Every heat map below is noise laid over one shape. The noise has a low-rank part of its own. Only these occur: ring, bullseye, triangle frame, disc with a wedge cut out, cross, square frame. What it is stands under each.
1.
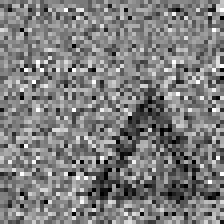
triangle frame
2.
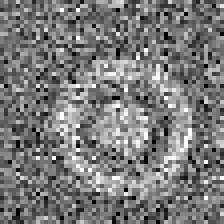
bullseye
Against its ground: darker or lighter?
lighter
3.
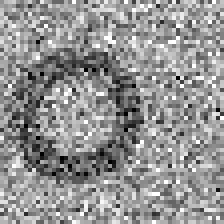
ring
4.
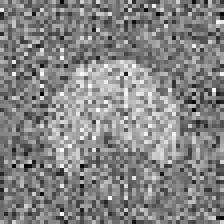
disc with a wedge cut out
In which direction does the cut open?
down
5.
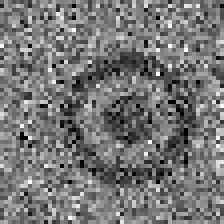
bullseye
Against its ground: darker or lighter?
darker
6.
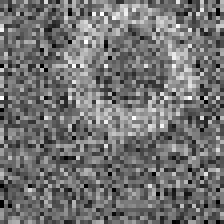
ring
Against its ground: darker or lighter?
lighter
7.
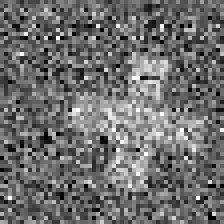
cross
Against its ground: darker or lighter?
lighter
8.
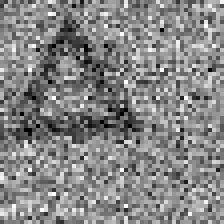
triangle frame
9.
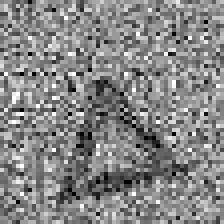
triangle frame
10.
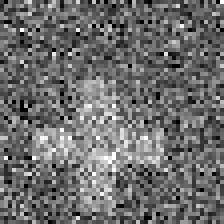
cross
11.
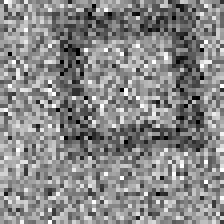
square frame
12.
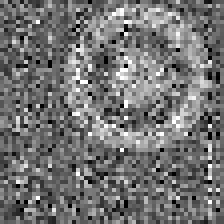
bullseye
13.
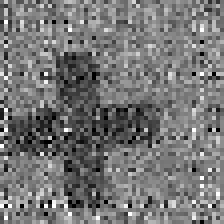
cross
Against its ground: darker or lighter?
darker
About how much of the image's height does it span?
two thirds
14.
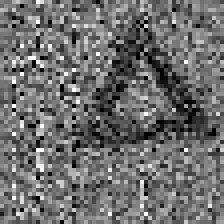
triangle frame
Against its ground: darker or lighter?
darker
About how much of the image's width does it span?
two thirds
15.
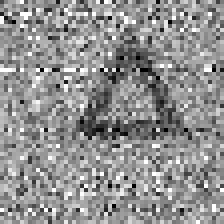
triangle frame
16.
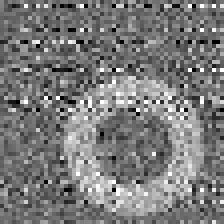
ring
